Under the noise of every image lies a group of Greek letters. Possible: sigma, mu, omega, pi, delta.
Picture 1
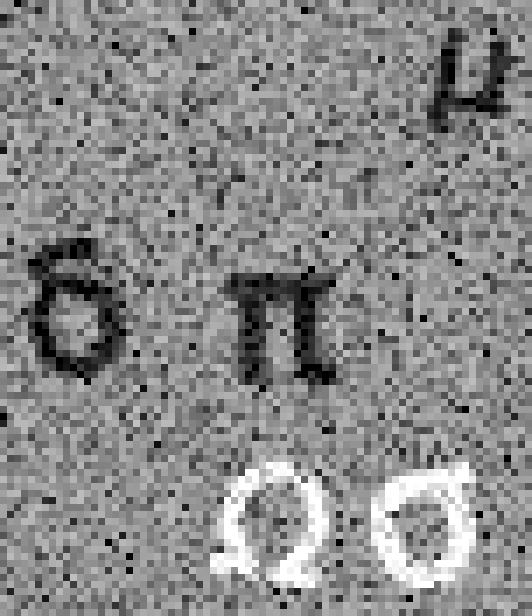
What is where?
top right: dark mu; middle left: dark delta; centre: dark pi; bottom middle: light omega; bottom right: light sigma
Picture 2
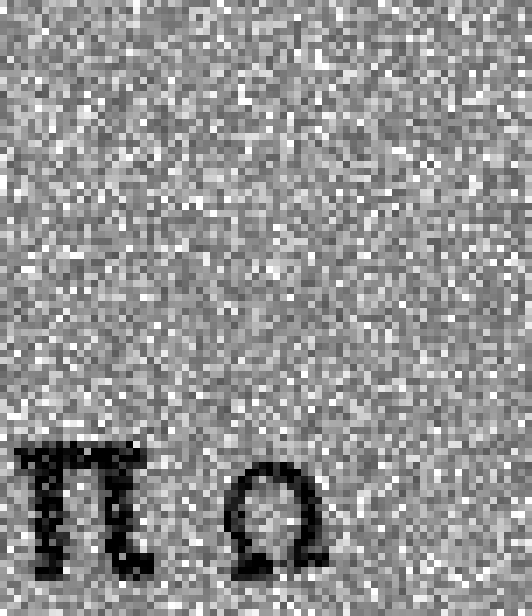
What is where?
bottom left: dark pi; bottom middle: dark omega
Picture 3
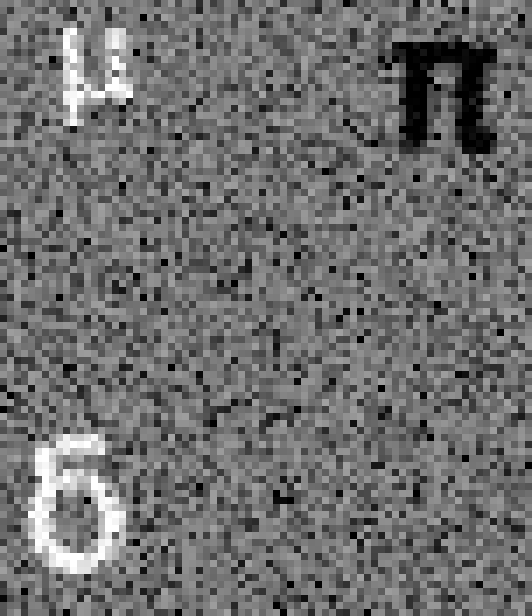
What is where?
top left: light mu; top right: dark pi; bottom left: light delta
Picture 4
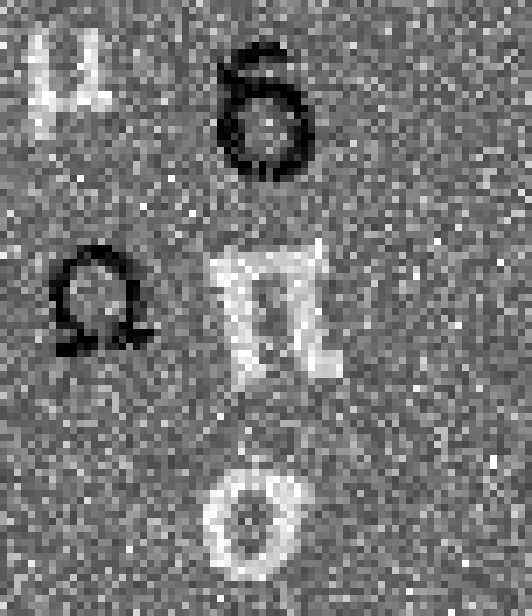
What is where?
top left: light mu; top middle: dark delta; middle left: dark omega; centre: light pi; bottom middle: light sigma
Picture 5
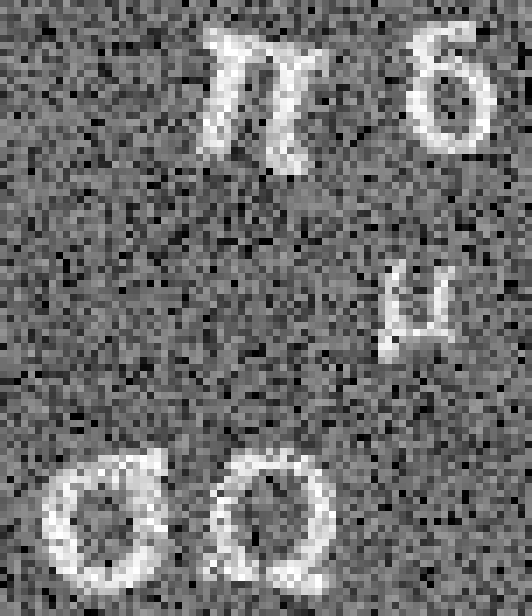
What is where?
top middle: light pi; top right: light delta; middle right: light mu; bottom left: light sigma; bottom middle: light omega
